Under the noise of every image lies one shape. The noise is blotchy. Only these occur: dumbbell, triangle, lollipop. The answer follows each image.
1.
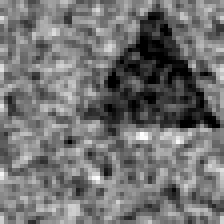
triangle
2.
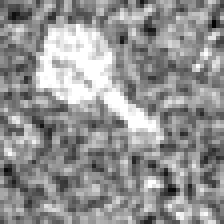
lollipop
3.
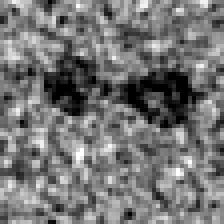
dumbbell
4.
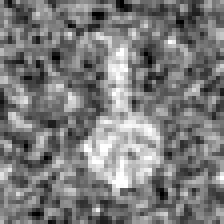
lollipop
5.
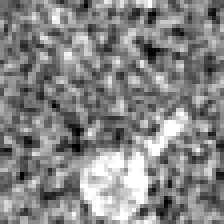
lollipop
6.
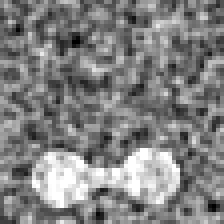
dumbbell
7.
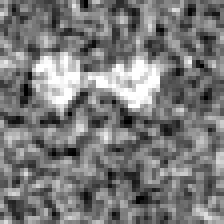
dumbbell
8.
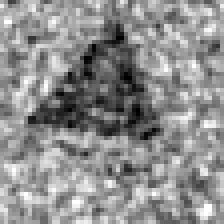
triangle
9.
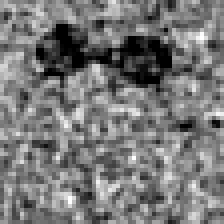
dumbbell
